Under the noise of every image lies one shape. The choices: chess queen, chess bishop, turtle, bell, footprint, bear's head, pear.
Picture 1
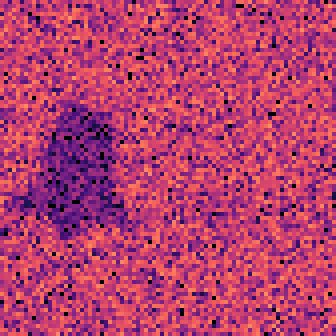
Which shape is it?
bell
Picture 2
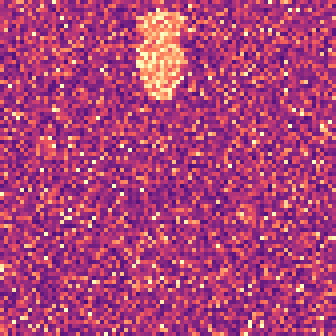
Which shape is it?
footprint
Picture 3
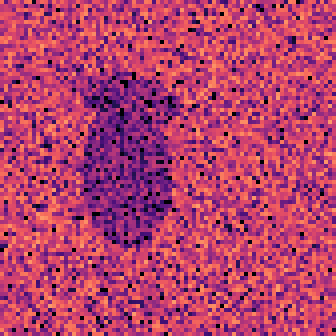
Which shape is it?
footprint
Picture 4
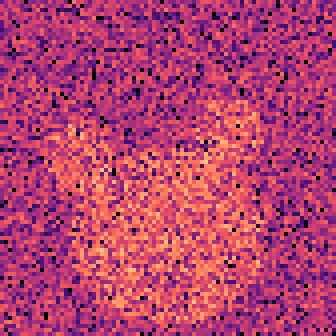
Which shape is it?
bear's head
